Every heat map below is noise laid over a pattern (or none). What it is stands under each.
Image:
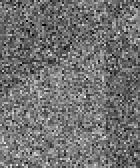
spokes from one point
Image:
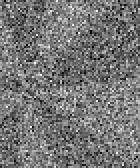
spokes from one point
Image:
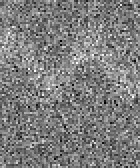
a wavy band
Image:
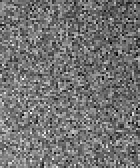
a smooth slope
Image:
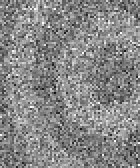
rings round one point
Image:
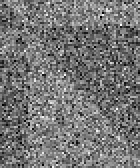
spokes from one point
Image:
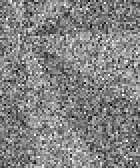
spokes from one point
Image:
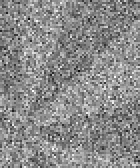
spokes from one point
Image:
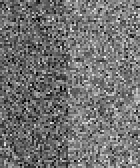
a sharp edge
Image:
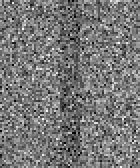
one vertical stripe
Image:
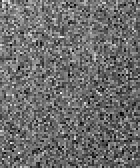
a smooth slope
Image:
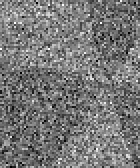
spokes from one point
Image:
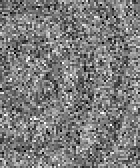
rings round one point
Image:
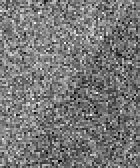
a sharp edge
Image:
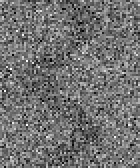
a wavy band
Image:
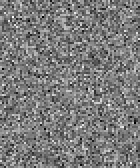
only noise
